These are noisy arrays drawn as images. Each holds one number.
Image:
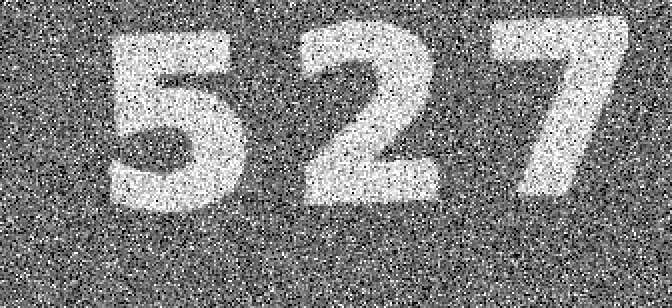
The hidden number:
527
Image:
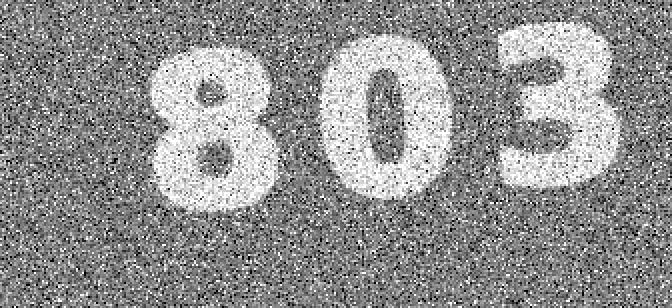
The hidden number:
803
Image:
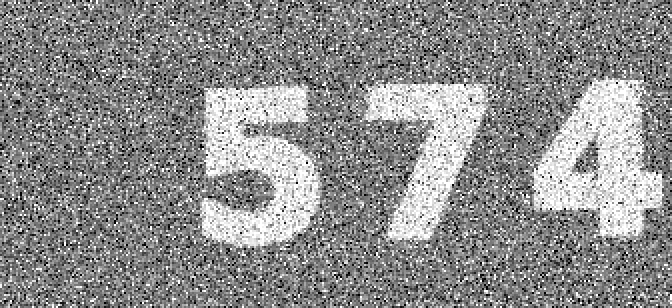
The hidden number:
574
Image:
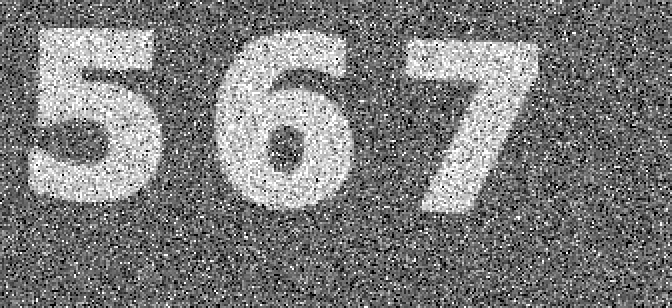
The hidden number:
567
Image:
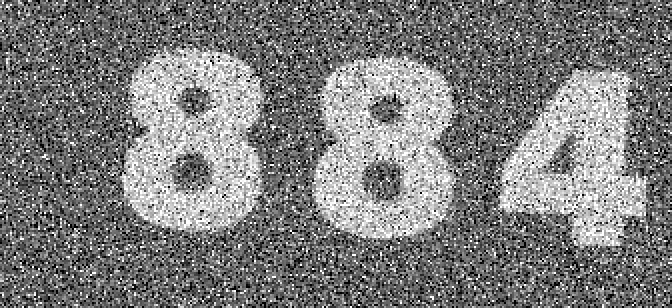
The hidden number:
884
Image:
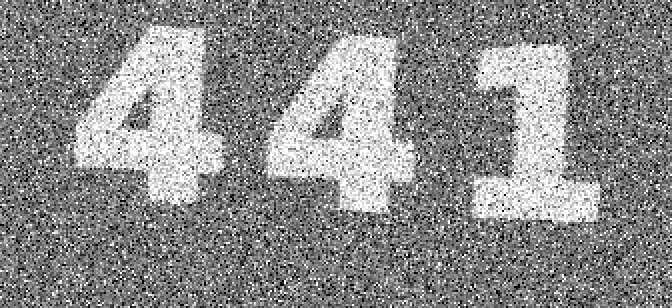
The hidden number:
441
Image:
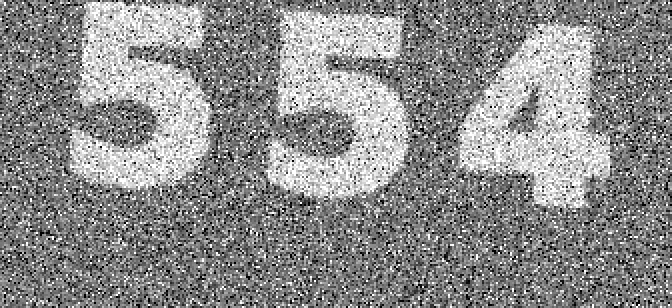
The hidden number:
554
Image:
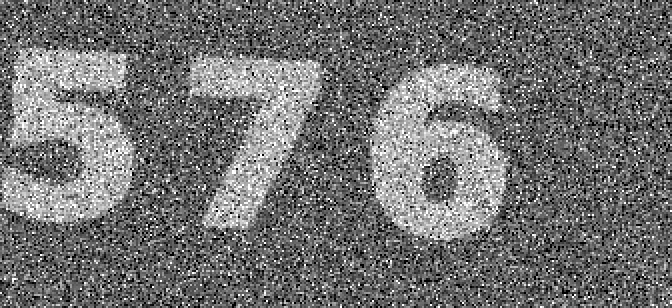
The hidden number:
576
